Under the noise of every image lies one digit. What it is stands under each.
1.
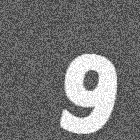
light 9
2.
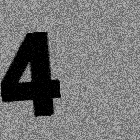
dark 4
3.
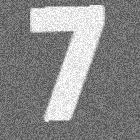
light 7
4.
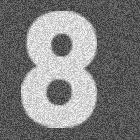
light 8
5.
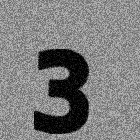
dark 3
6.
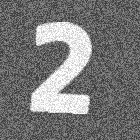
light 2
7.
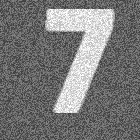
light 7
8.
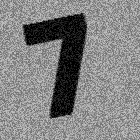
dark 7
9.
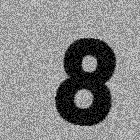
dark 8
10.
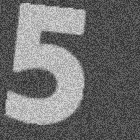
light 5
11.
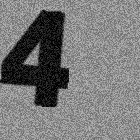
dark 4
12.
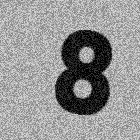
dark 8
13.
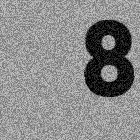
dark 8
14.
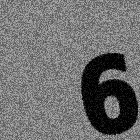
dark 6
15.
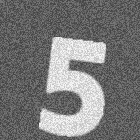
light 5
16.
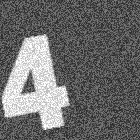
light 4
